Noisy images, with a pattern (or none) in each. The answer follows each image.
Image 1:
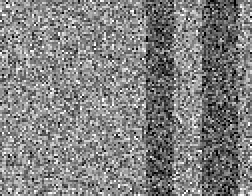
bands of columns
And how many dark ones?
2
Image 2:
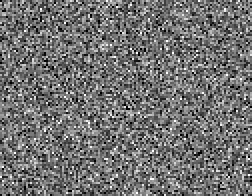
only noise
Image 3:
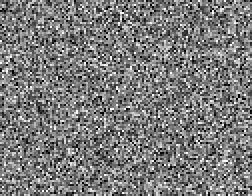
only noise
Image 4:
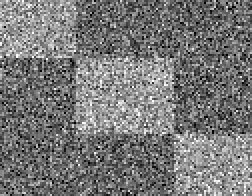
blocks along the diagonal
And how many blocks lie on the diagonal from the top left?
3
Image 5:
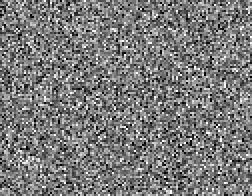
only noise
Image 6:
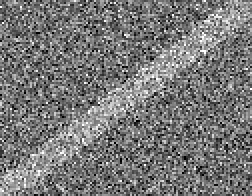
a diagonal band
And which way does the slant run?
bottom left to top right
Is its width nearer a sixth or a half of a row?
a sixth
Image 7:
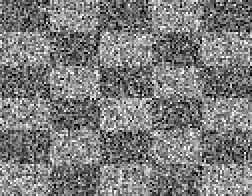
a checkerboard
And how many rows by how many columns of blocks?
6 by 5
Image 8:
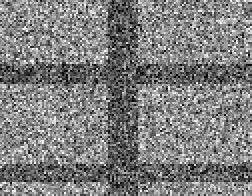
bands of rows crossing bands of columns
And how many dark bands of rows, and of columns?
2 and 1
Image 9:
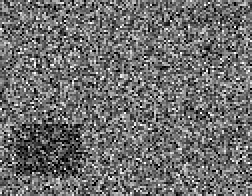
one block
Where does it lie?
bottom left
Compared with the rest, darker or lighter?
darker
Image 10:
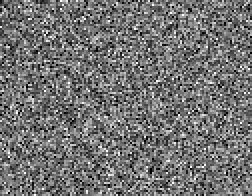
only noise
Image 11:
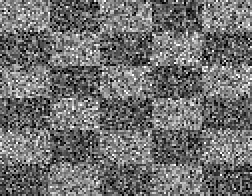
a checkerboard
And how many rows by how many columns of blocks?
6 by 5
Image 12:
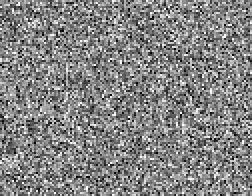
only noise
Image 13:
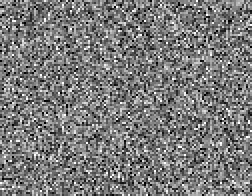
only noise
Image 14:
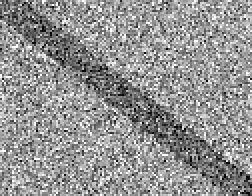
a diagonal band
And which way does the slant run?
top left to bottom right
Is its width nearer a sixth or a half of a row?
a sixth
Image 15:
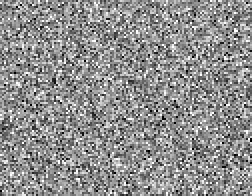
only noise
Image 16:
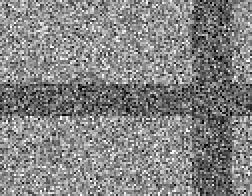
bands of rows crossing bands of columns
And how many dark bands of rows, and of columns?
1 and 1
